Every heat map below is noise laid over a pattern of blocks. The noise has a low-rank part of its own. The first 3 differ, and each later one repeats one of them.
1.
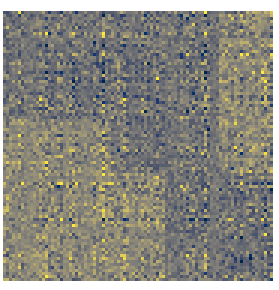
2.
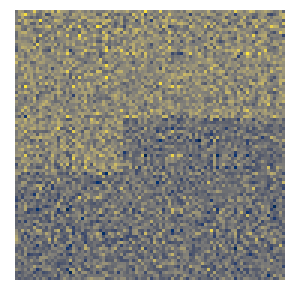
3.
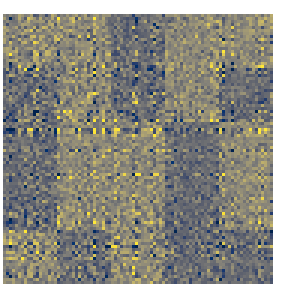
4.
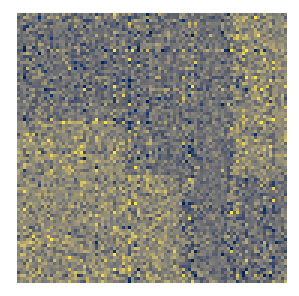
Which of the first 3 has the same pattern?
1
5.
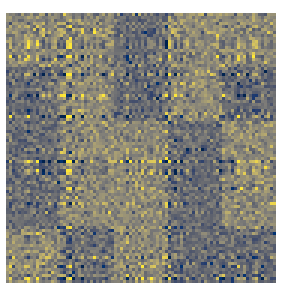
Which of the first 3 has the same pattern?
3
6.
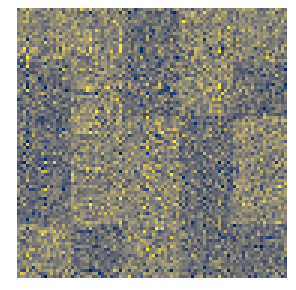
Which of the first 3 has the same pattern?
3
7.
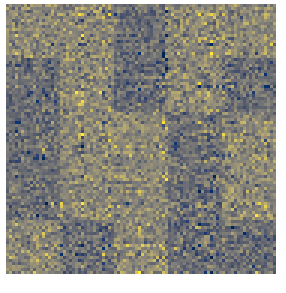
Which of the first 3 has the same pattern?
3
